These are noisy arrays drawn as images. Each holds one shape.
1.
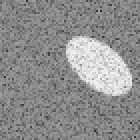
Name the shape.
ellipse
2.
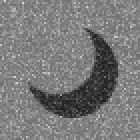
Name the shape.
crescent
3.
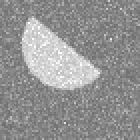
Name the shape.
half disc
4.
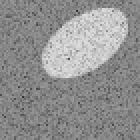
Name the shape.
ellipse
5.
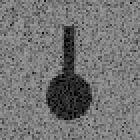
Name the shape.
lollipop
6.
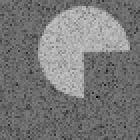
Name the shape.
disc with a wedge cut out
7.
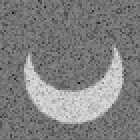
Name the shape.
crescent
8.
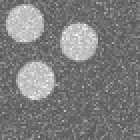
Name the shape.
three dots
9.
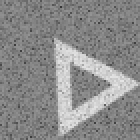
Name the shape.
triangle frame
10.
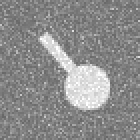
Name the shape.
lollipop
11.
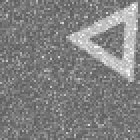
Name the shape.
triangle frame
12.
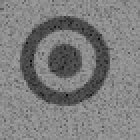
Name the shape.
bullseye
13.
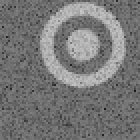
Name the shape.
bullseye
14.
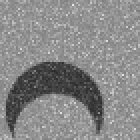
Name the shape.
crescent
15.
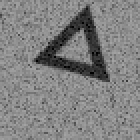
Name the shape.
triangle frame
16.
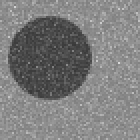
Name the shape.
disc
